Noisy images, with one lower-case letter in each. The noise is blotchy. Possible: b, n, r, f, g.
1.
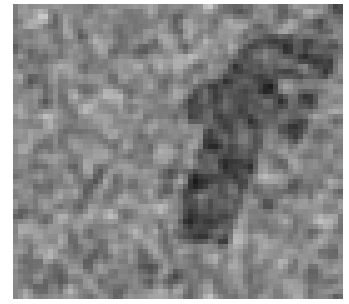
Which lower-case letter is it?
f
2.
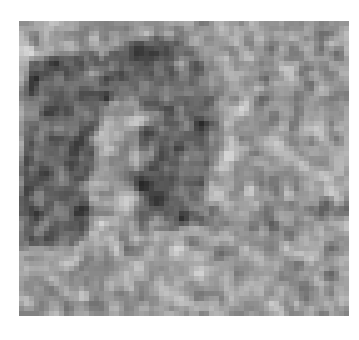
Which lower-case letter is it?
n
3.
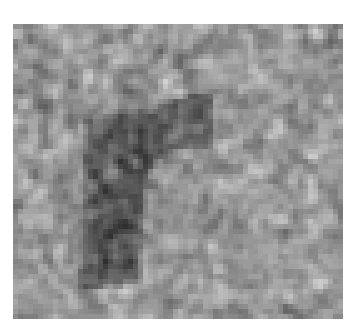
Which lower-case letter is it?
r
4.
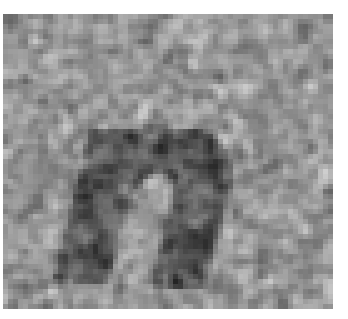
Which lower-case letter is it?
n
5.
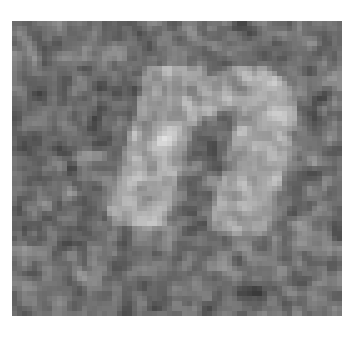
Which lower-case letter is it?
n
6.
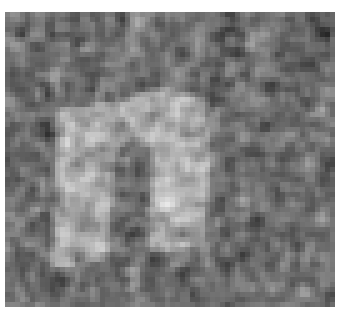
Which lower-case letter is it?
n
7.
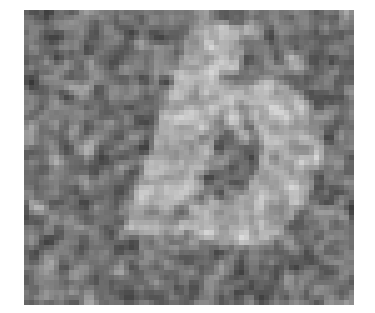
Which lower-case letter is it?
b
